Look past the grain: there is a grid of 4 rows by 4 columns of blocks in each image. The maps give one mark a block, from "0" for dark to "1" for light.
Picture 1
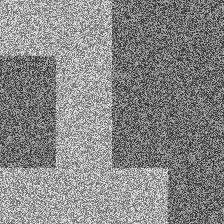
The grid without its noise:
1 1 0 0
0 1 0 0
0 1 0 0
1 1 1 0
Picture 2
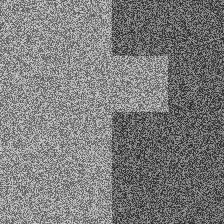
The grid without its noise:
1 1 0 0
1 1 1 0
1 1 0 0
1 1 0 0
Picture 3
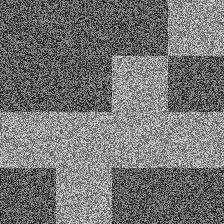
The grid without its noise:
0 0 0 1
0 0 1 0
1 1 1 1
0 1 0 0
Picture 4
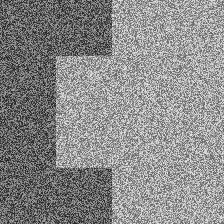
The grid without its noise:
0 0 1 1
0 1 1 1
0 1 1 1
0 0 1 1
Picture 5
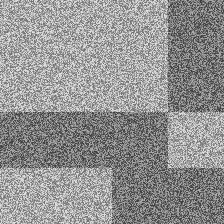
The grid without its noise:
1 1 1 0
1 1 1 0
0 0 0 1
1 1 0 0
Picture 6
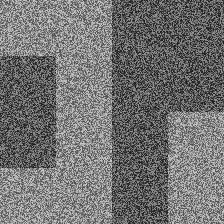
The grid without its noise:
1 1 0 0
0 1 0 0
0 1 0 1
1 1 0 1
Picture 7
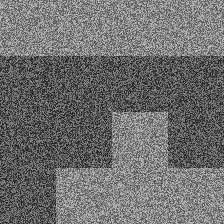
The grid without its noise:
1 1 1 1
0 0 0 0
0 0 1 0
0 1 1 1
